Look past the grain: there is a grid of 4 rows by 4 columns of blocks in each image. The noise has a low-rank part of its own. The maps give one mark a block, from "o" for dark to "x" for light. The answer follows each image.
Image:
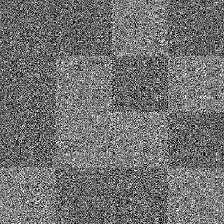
o o x o
o x o x
o x x o
x o o x
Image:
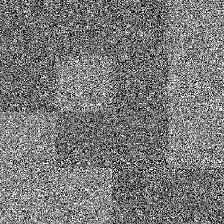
o o o x
o x o x
x o o x
x x o o
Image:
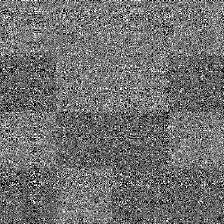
x x x x
o x x o
x o o x
o x o o
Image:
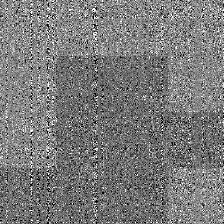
x x x x
x o o x
x o o o
o o o x
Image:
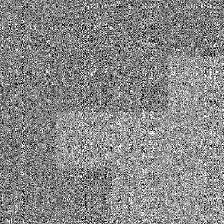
o o o o
o o o x
o x x x
o o x x
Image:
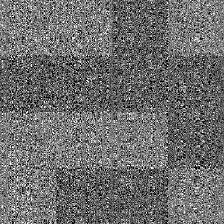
x x o x
o o o o
x x x o
x o o x
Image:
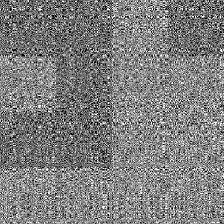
o o x o
x o x x
o o x x
x x x x
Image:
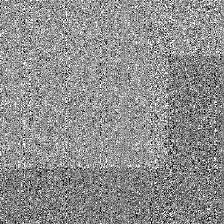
x x x x
x x x o
x x x o
o o o o
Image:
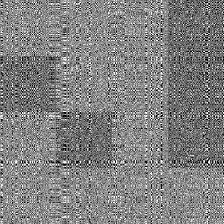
x x x o
o x x o
x o x o
x x x x
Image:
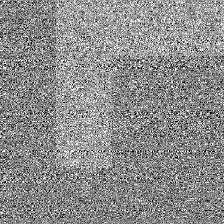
o x x x
o x o o
o x o o
o o o o
